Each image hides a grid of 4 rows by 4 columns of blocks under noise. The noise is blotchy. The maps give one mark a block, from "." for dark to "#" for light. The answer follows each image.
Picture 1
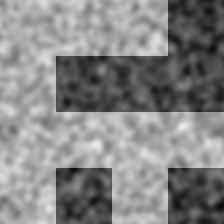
###.
#...
####
#.#.
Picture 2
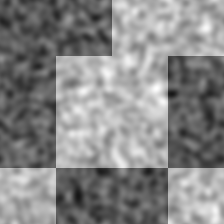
..##
.##.
.##.
#..#
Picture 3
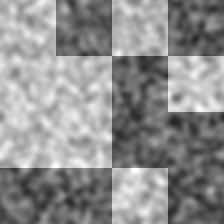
#.#.
##.#
##..
..#.
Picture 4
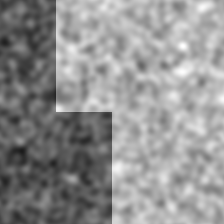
.###
.###
..##
..##
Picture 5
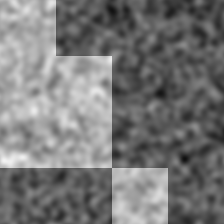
#...
##..
##..
..#.
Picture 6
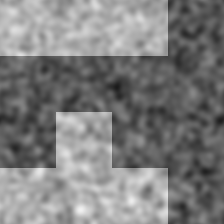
###.
....
.#..
###.
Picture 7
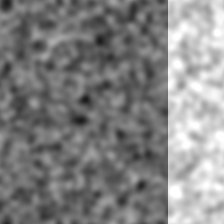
...#
...#
...#
...#
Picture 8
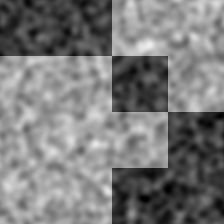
..##
##.#
###.
##..
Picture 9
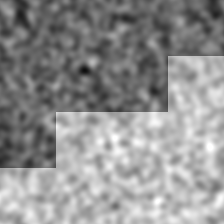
....
...#
.###
####
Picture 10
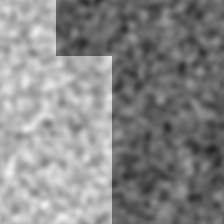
#...
##..
##..
##..
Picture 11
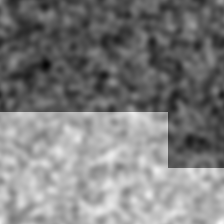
....
....
###.
####
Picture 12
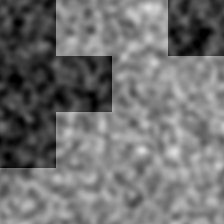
.##.
..##
.###
####
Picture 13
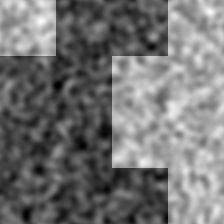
#..#
..##
..##
...#
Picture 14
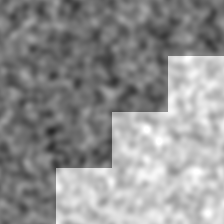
....
...#
..##
.###
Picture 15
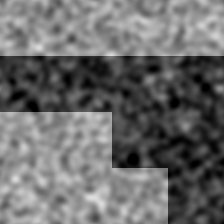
####
....
##..
###.
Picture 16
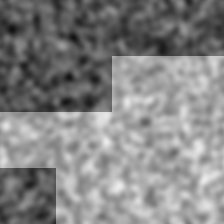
....
..##
####
.###
